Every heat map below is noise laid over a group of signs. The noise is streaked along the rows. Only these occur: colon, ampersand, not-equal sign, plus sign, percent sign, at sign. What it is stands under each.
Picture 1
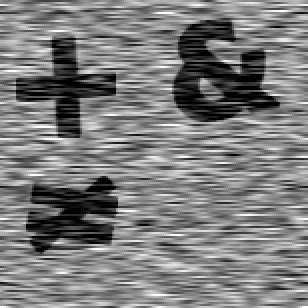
top left: plus sign; top right: ampersand; bottom left: not-equal sign
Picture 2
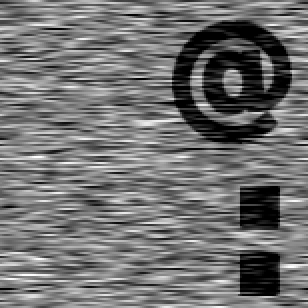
top right: at sign; bottom right: colon
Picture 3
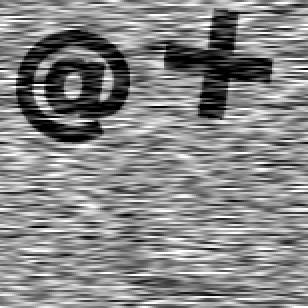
top left: at sign; top right: plus sign
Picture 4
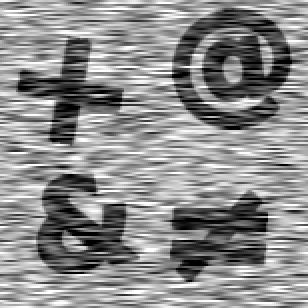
top left: plus sign; top right: at sign; bottom left: ampersand; bottom right: not-equal sign
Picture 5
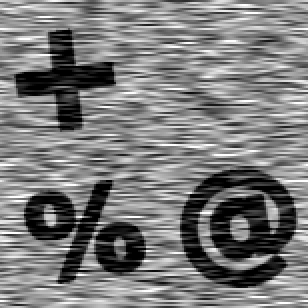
top left: plus sign; bottom left: percent sign; bottom right: at sign
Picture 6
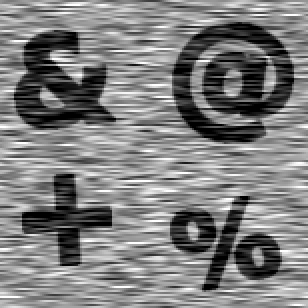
top left: ampersand; top right: at sign; bottom left: plus sign; bottom right: percent sign
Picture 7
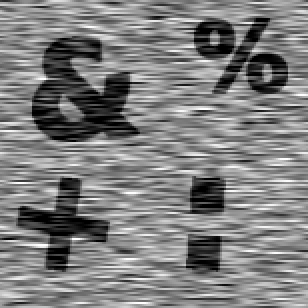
top left: ampersand; top right: percent sign; bottom left: plus sign; bottom right: colon
